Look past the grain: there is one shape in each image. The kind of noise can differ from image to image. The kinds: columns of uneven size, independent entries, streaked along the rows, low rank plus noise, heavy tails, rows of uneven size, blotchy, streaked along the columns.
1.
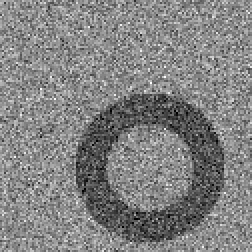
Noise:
independent entries
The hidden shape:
ring
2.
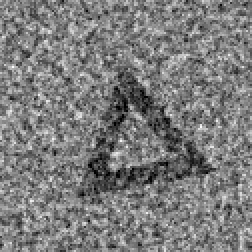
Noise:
blotchy
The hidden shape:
triangle frame
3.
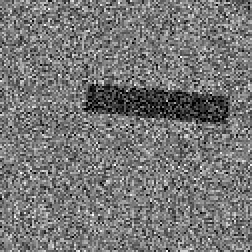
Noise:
low rank plus noise
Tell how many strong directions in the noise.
two
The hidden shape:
bar
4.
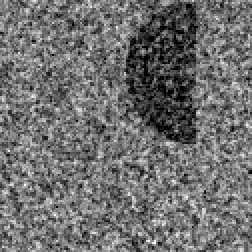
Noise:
blotchy
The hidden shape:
half disc
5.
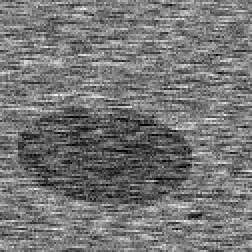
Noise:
streaked along the rows
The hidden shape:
ellipse
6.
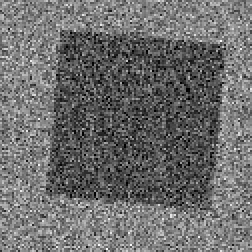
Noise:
low rank plus noise
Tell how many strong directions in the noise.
five to eight
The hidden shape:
square
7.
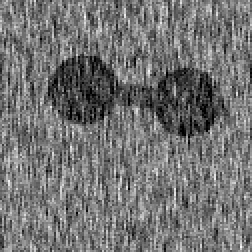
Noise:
streaked along the columns
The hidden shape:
dumbbell
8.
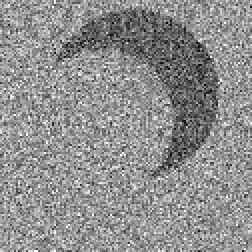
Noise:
low rank plus noise
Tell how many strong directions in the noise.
five to eight
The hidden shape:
crescent
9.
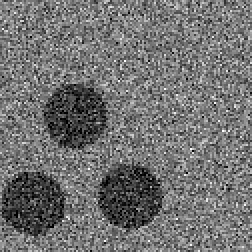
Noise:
independent entries
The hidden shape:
three dots
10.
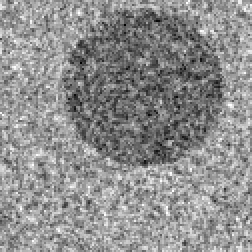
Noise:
blotchy
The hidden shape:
disc
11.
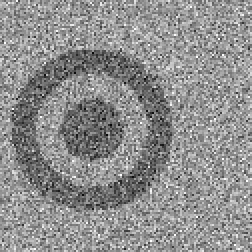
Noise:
independent entries
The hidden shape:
bullseye
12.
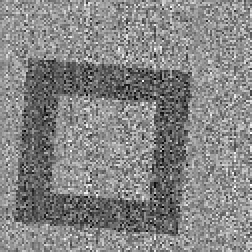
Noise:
columns of uneven size
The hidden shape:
square frame
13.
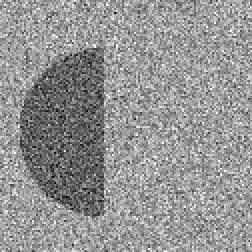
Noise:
independent entries
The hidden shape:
half disc
